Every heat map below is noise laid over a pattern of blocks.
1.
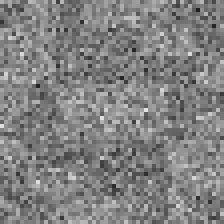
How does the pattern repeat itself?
the same after a half turn
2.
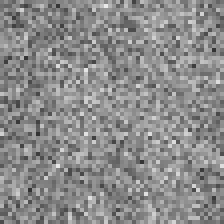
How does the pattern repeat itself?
top and bottom mirror each other
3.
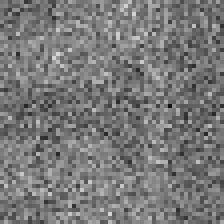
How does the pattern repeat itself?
top and bottom mirror each other
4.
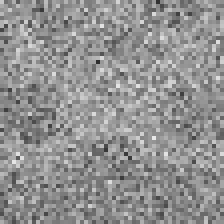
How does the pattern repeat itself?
left and right mirror each other
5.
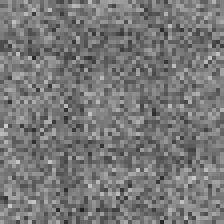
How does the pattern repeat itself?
left and right mirror each other
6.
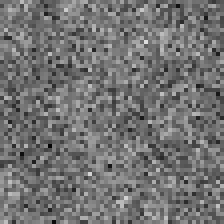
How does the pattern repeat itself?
top and bottom mirror each other
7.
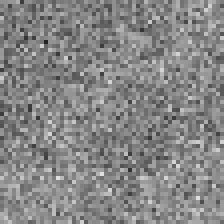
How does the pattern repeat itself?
mirrored about the diagonal from the top left
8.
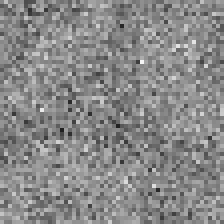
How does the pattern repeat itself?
mirrored about the diagonal from the top left
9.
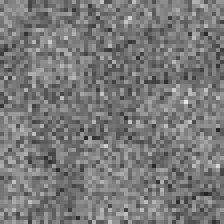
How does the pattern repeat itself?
mirrored about the diagonal from the top left
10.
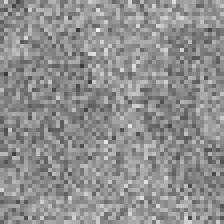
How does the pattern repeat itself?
top and bottom mirror each other
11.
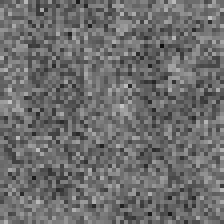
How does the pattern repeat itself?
the same after a half turn
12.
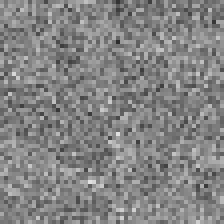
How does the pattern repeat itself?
the same after a half turn
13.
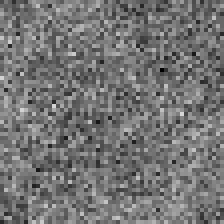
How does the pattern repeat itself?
mirrored about the diagonal from the bottom left
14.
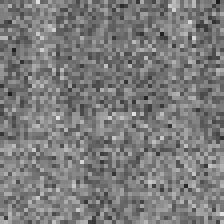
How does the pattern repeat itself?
left and right mirror each other
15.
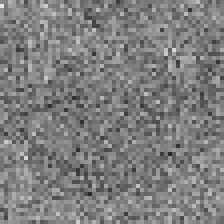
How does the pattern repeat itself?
left and right mirror each other
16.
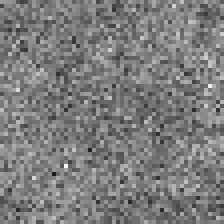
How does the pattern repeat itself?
the same after a half turn
